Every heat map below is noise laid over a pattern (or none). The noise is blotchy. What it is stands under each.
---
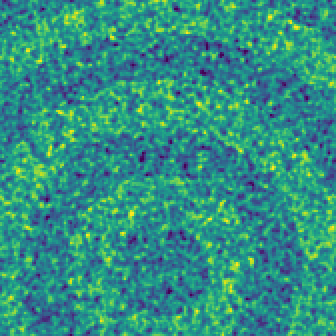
rings round one point
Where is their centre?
bottom middle
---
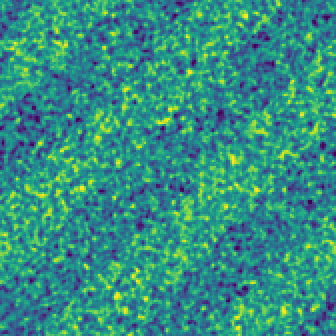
diagonal stripes
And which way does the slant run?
bottom left to top right
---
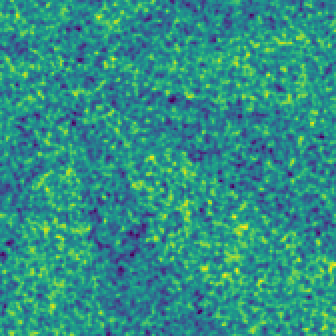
spokes from one point
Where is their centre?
top left
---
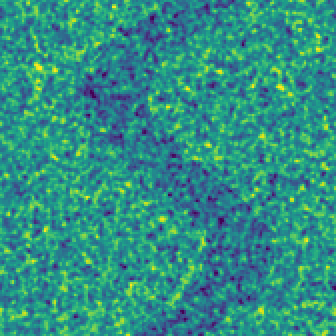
a wavy band
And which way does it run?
top to bottom
